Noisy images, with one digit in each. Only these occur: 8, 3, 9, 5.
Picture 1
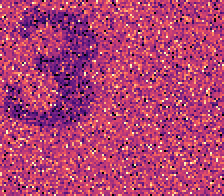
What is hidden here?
dark 3
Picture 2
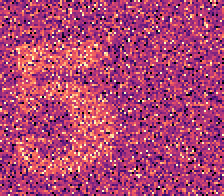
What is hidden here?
light 5
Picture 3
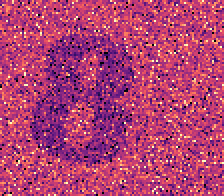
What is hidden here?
dark 8
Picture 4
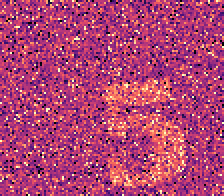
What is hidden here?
light 5
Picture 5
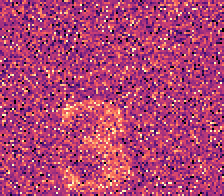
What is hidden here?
light 3
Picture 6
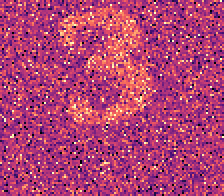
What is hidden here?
light 3
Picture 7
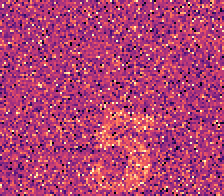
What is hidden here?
light 5, bottom middle
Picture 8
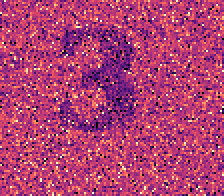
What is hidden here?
dark 3
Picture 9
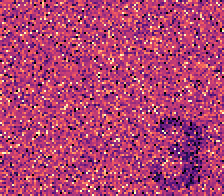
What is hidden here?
dark 3, bottom right
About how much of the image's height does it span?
a third
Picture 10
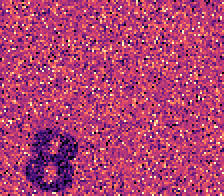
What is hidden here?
dark 8, bottom left
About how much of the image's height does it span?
a third
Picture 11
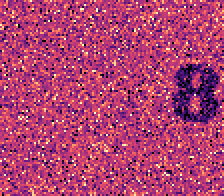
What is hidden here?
dark 8, middle right
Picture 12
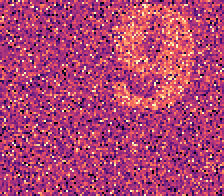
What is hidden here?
light 9
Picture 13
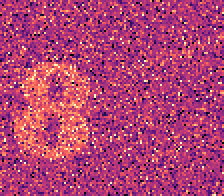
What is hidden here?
light 8
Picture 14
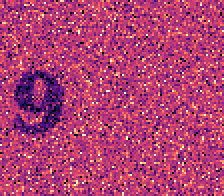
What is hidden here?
dark 9, middle left
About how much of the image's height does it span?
a third
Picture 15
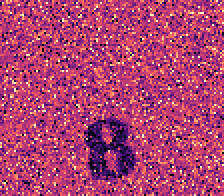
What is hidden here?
dark 8, bottom middle
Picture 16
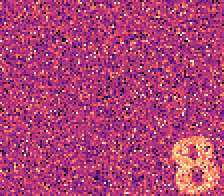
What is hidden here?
light 8, bottom right
